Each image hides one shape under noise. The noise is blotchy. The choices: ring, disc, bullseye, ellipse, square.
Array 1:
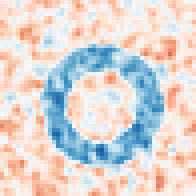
ring
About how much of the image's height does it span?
two thirds
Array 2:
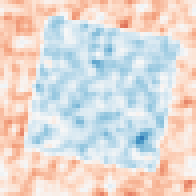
square
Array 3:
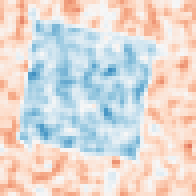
square
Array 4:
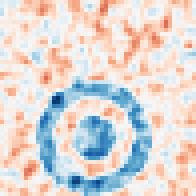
bullseye
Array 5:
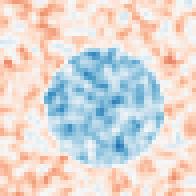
disc
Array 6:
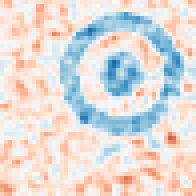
bullseye
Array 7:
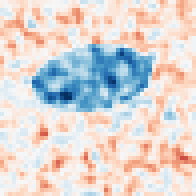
ellipse
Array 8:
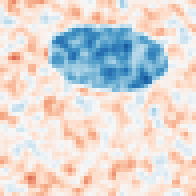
ellipse
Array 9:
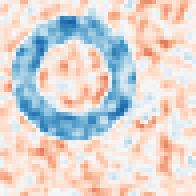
ring
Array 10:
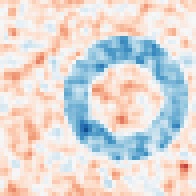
ring
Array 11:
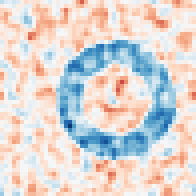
ring
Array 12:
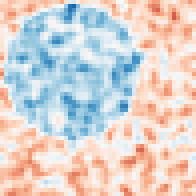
disc
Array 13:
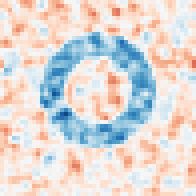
ring
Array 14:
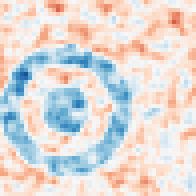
bullseye
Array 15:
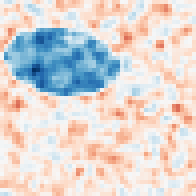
ellipse
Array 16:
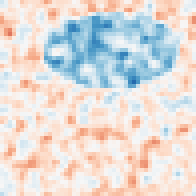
ellipse
